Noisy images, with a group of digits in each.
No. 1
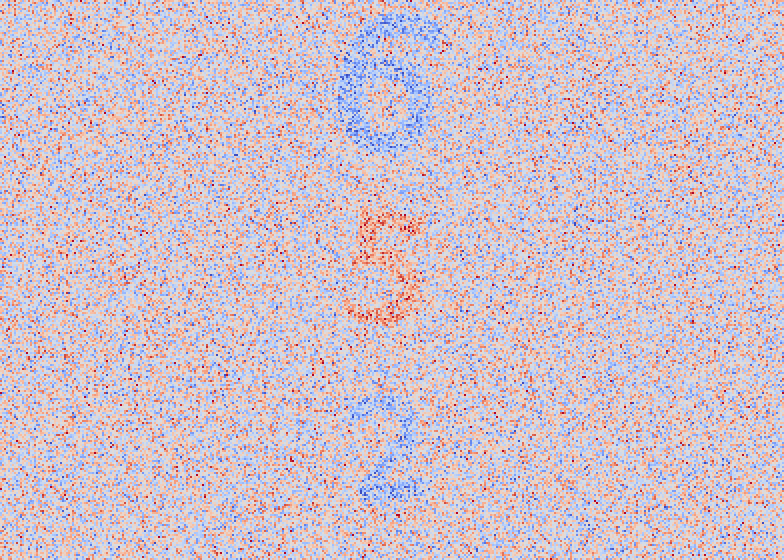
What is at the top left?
nothing
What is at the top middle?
6
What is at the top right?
nothing
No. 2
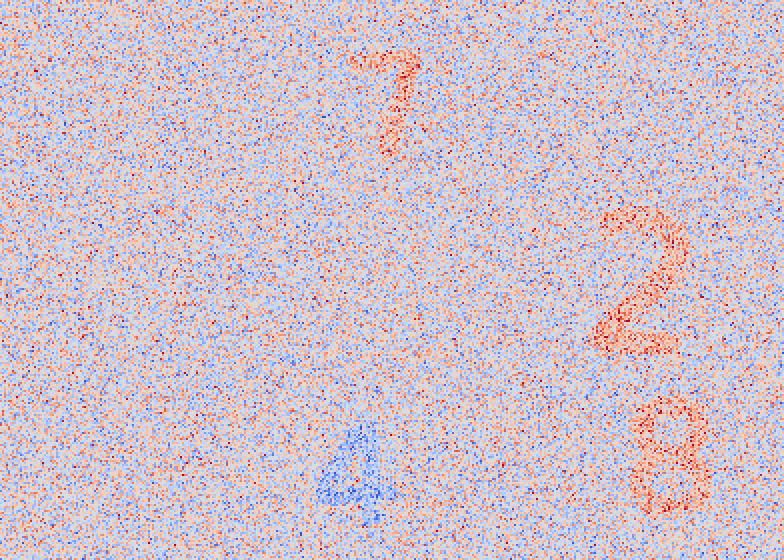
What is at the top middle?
7
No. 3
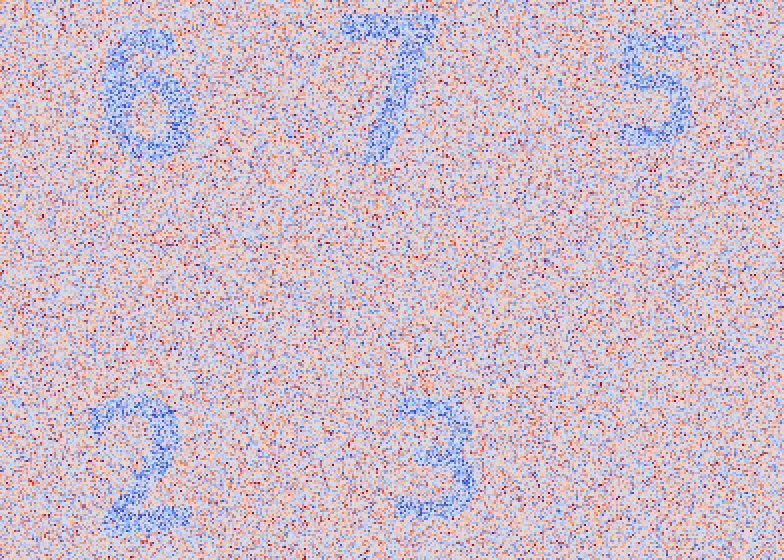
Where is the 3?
bottom middle
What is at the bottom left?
2
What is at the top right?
5
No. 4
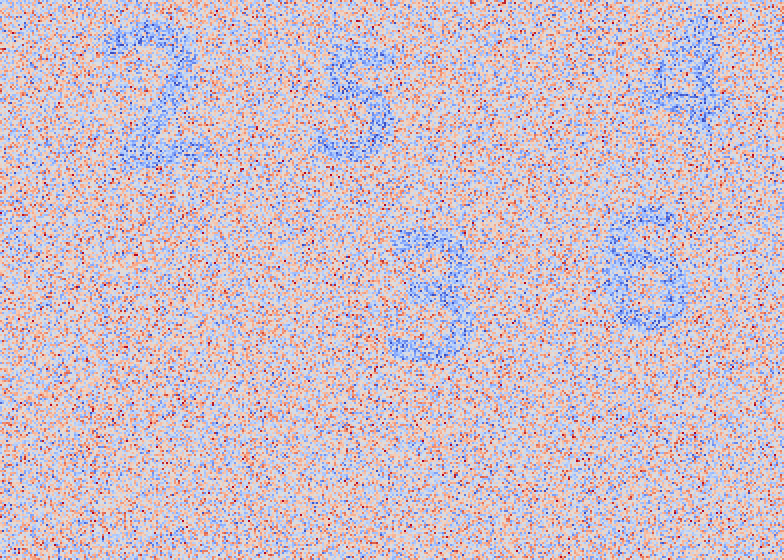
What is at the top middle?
5
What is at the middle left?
nothing
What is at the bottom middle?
nothing
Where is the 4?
top right
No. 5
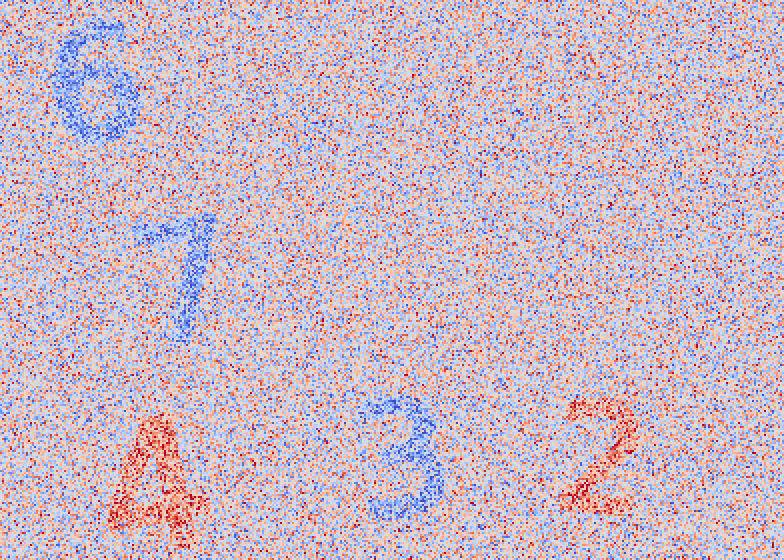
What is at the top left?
6
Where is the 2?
bottom right
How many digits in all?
5
